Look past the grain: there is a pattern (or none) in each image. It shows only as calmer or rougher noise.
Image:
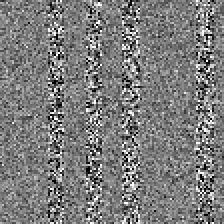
bands of columns
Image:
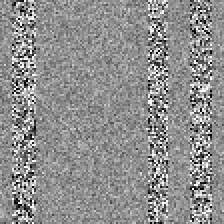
bands of columns
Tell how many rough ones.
3
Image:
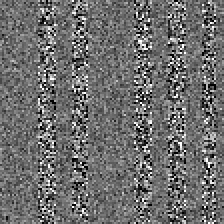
bands of columns
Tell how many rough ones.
5
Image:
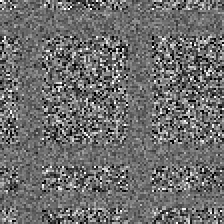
bands of rows crossing bands of columns
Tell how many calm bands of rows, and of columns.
3 and 2
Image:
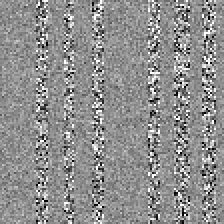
bands of columns
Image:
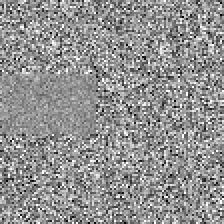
one block
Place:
middle left
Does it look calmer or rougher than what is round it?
calmer
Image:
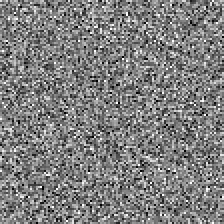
only noise
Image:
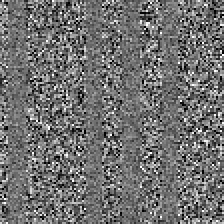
bands of columns
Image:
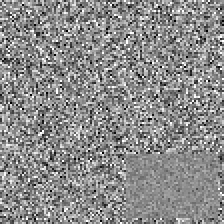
one block
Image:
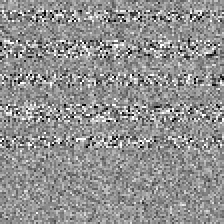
bands of rows
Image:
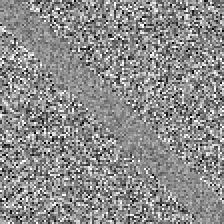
a diagonal band
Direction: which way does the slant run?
top left to bottom right
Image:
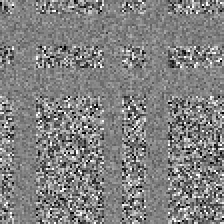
bands of rows crossing bands of columns
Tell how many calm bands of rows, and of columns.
2 and 3
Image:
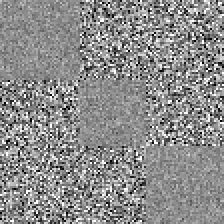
blocks along the diagonal
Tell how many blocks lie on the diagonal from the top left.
3
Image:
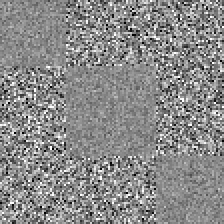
blocks along the diagonal
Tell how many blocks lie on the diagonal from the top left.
3
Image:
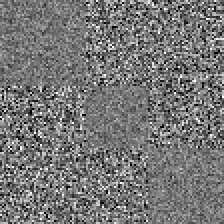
blocks along the diagonal
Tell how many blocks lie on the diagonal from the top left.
3
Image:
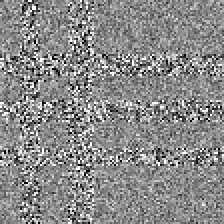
bands of rows crossing bands of columns
